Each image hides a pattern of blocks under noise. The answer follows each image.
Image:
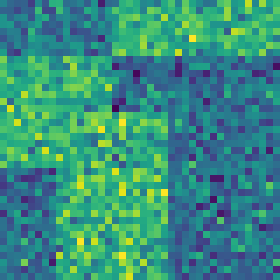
no symmetry
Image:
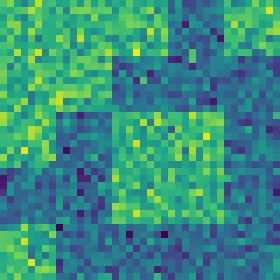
mirrored about the diagonal from the top left
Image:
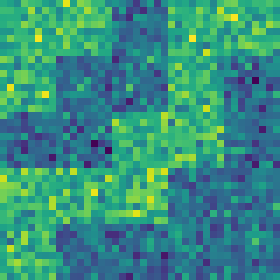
mirrored about the diagonal from the top left
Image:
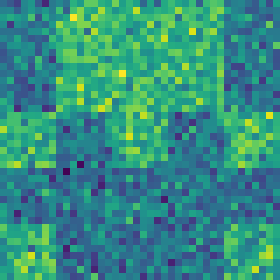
left and right mirror each other
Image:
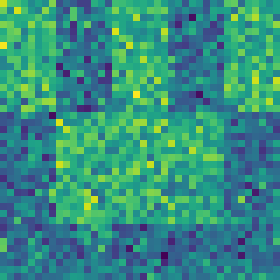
left and right mirror each other
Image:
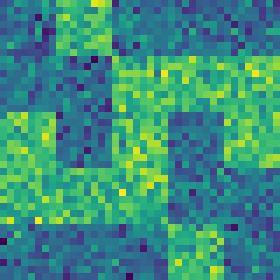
the same after a half turn
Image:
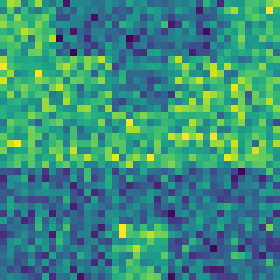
left and right mirror each other
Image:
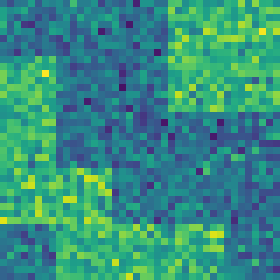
mirrored about the diagonal from the bottom left
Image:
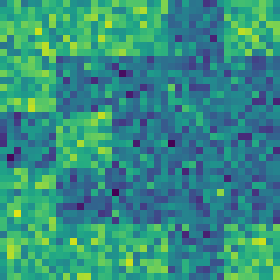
top and bottom mirror each other
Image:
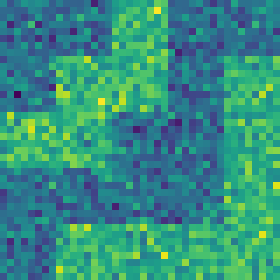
mirrored about the diagonal from the top left
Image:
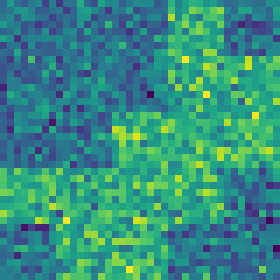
mirrored about the diagonal from the top left
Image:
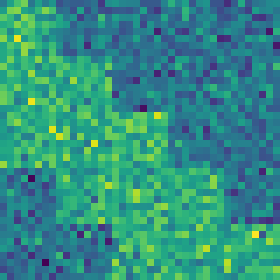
mirrored about the diagonal from the bottom left
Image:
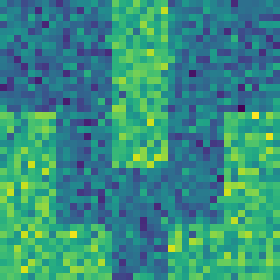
left and right mirror each other
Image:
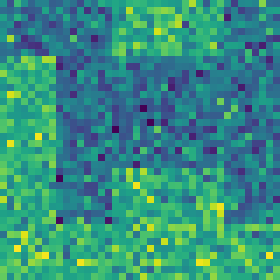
no symmetry
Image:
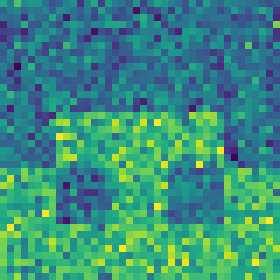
left and right mirror each other
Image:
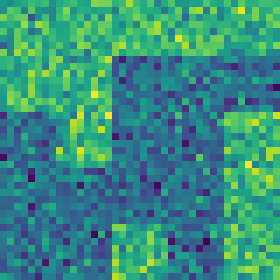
no symmetry
